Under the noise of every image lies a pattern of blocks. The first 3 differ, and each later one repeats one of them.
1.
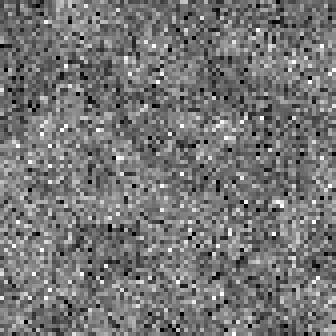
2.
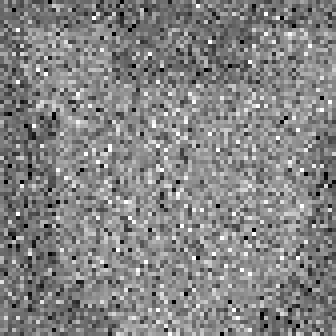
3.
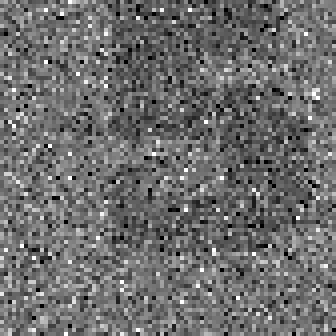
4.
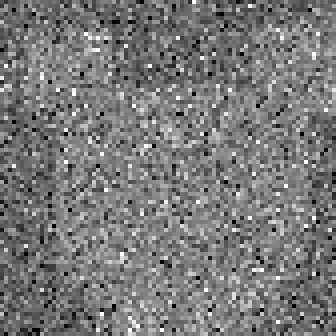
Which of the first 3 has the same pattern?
2
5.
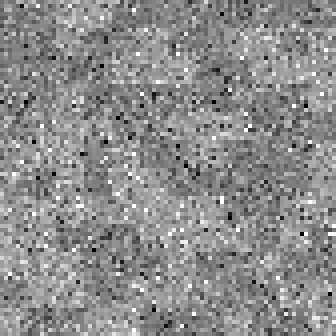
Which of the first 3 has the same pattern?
1
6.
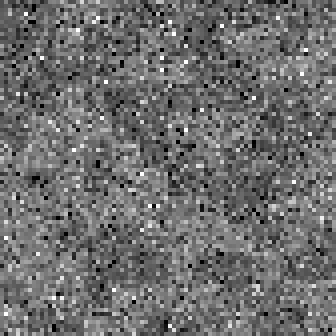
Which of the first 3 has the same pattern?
1
